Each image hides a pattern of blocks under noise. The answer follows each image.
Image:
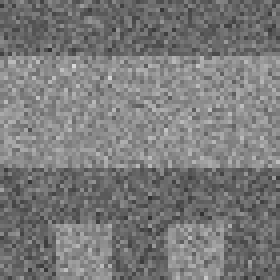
left and right mirror each other
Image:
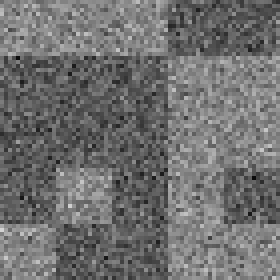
no symmetry
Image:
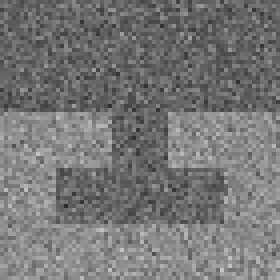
left and right mirror each other
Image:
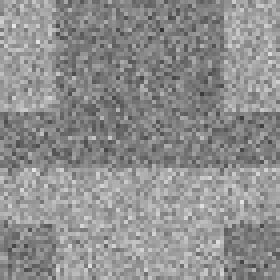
left and right mirror each other
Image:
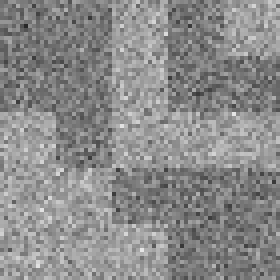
mirrored about the diagonal from the bottom left
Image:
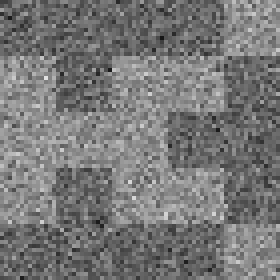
top and bottom mirror each other
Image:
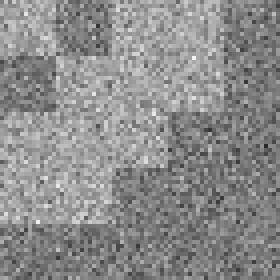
mirrored about the diagonal from the top left
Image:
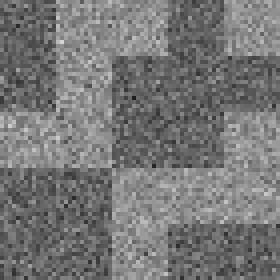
mirrored about the diagonal from the bottom left
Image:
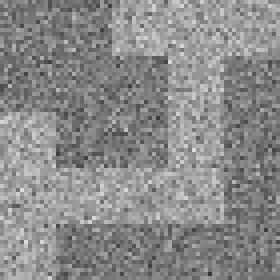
mirrored about the diagonal from the top left
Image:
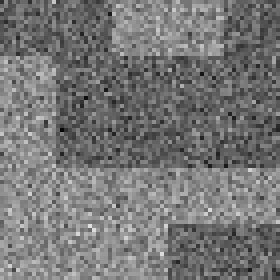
no symmetry
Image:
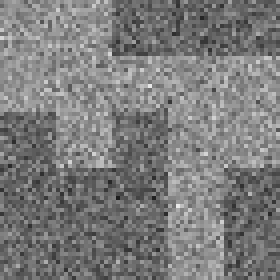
no symmetry
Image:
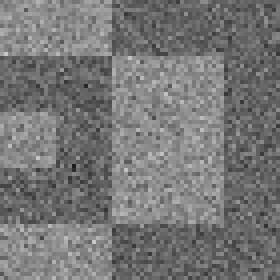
top and bottom mirror each other
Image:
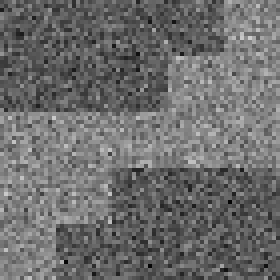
the same after a half turn
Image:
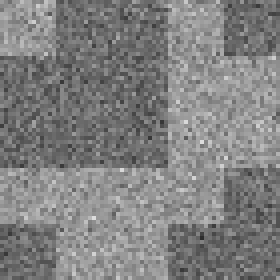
mirrored about the diagonal from the top left
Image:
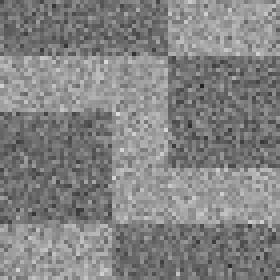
the same after a half turn
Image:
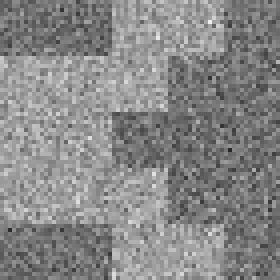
top and bottom mirror each other
